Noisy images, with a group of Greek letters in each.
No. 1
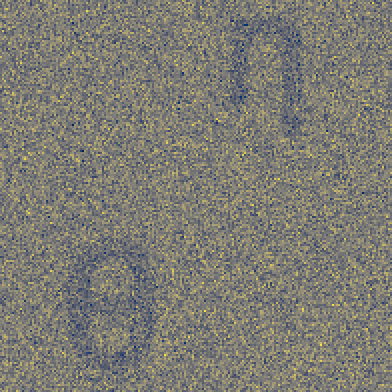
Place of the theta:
bottom left
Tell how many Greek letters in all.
2
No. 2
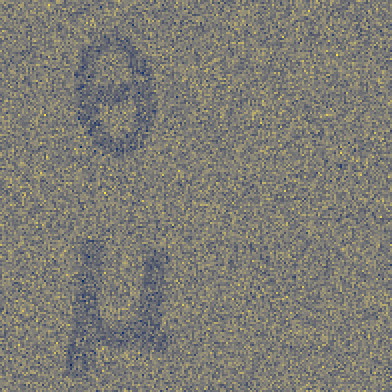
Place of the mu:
bottom left
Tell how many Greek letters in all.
2
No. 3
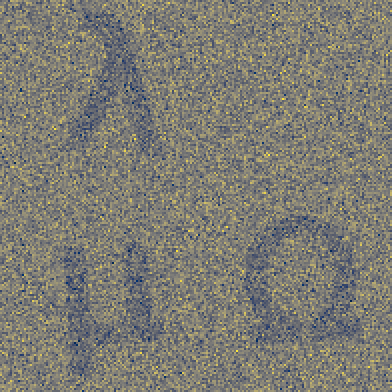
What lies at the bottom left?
mu
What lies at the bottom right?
omega
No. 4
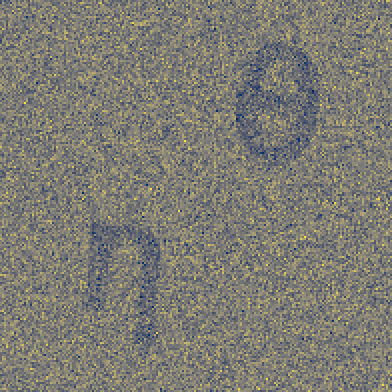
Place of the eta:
bottom left
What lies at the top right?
theta
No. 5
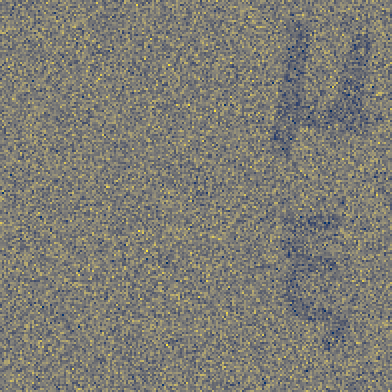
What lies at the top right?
mu
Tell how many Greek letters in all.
2
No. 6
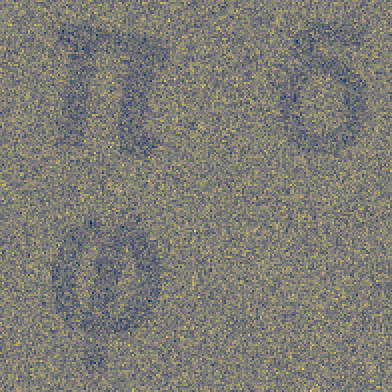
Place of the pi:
top left
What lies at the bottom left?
phi
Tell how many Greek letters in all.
3
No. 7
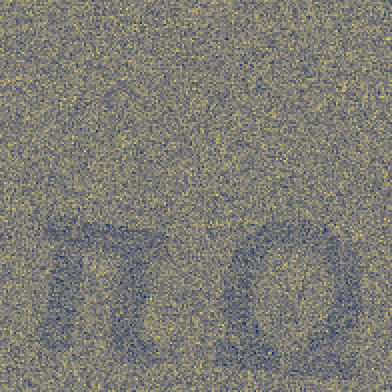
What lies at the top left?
nothing
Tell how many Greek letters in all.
2
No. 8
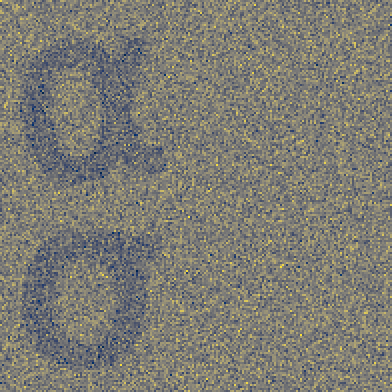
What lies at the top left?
alpha
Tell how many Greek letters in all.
2
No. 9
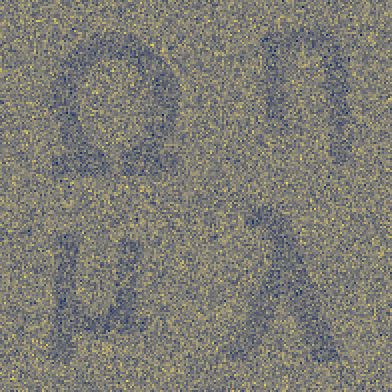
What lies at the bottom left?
mu
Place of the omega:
top left
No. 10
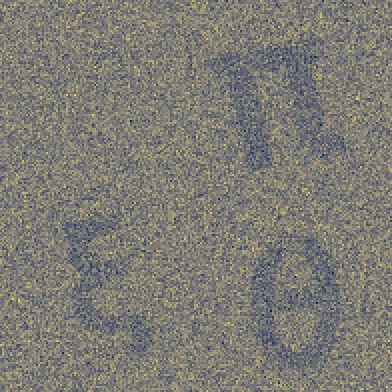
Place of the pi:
top right
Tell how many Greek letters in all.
3
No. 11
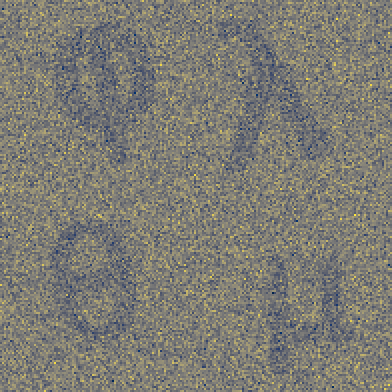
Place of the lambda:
top right
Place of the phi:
top left
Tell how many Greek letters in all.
4
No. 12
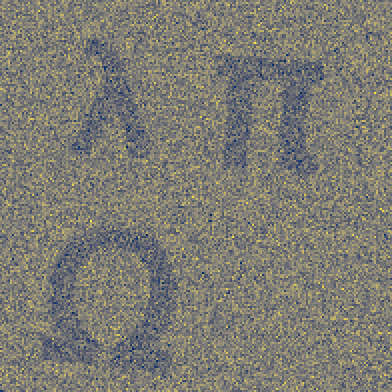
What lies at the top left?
lambda
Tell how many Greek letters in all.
3
